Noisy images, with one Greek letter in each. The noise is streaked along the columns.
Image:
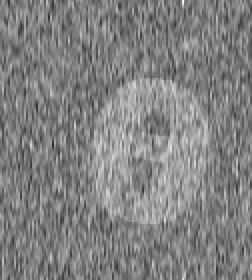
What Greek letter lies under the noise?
theta
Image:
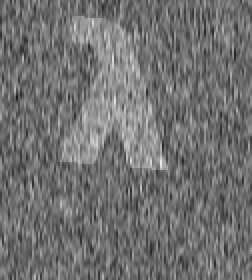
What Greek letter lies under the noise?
lambda
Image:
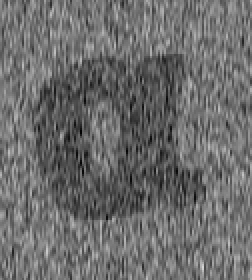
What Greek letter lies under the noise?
alpha
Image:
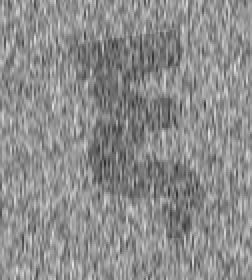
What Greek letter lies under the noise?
xi
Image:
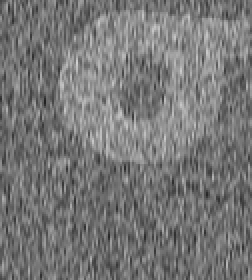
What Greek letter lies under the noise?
sigma
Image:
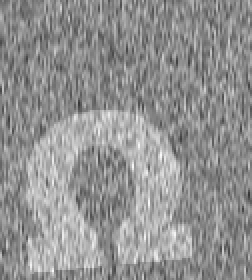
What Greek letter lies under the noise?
omega
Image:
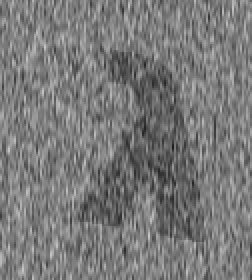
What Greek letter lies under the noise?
lambda
